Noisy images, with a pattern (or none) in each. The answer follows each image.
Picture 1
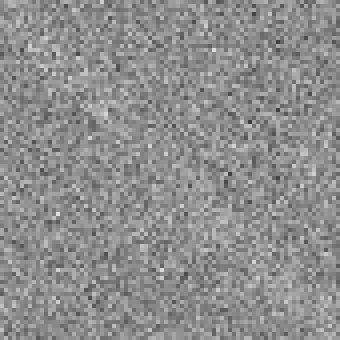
a diagonal band
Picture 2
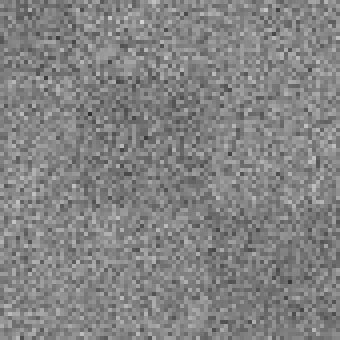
blocks along the diagonal
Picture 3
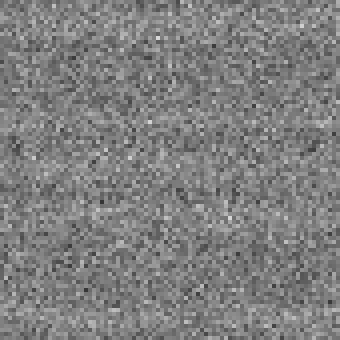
bands of rows
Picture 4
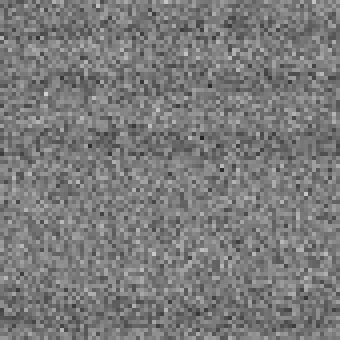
bands of rows
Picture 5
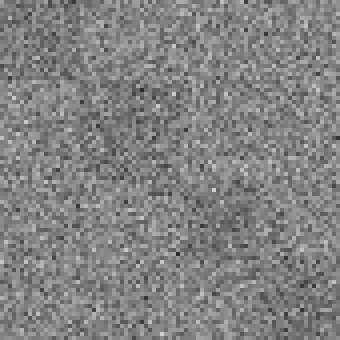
blocks along the diagonal
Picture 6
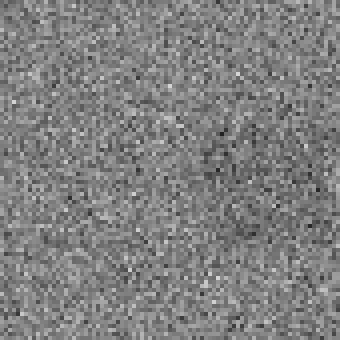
one block
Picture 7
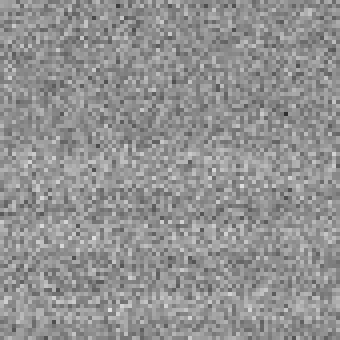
bands of rows
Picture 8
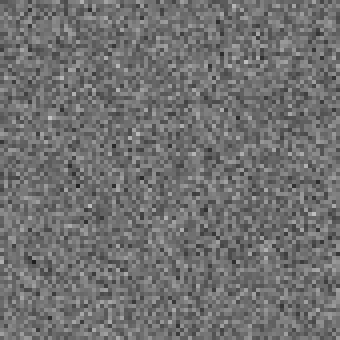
only noise
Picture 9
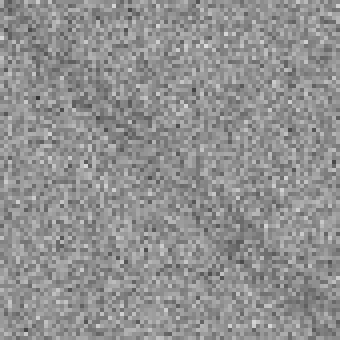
a diagonal band
